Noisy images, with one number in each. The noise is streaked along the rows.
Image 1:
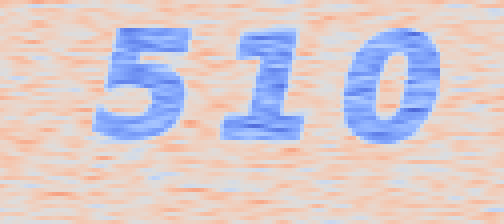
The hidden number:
510
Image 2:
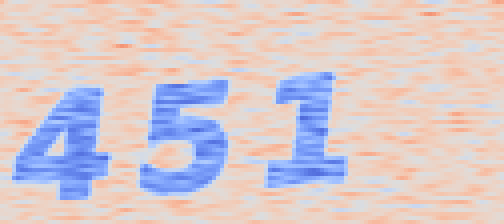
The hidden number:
451
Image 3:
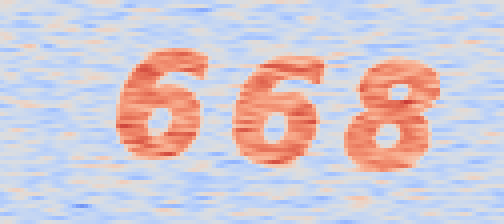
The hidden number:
668
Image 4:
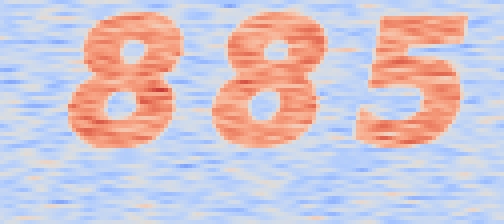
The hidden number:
885
